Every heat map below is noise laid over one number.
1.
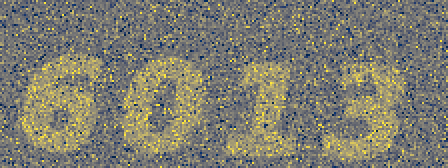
6013
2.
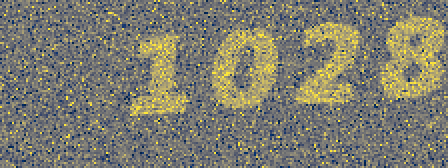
1028
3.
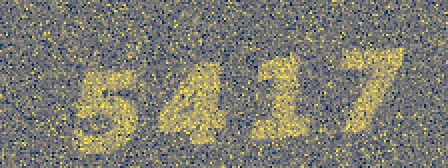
5417
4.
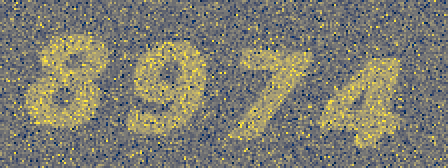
8974
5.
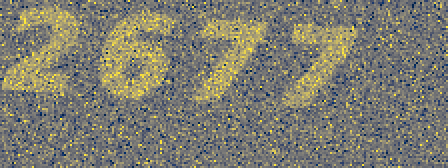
2677
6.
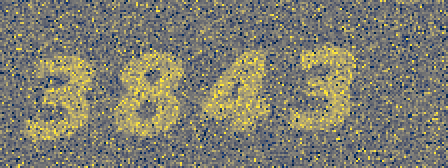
3843
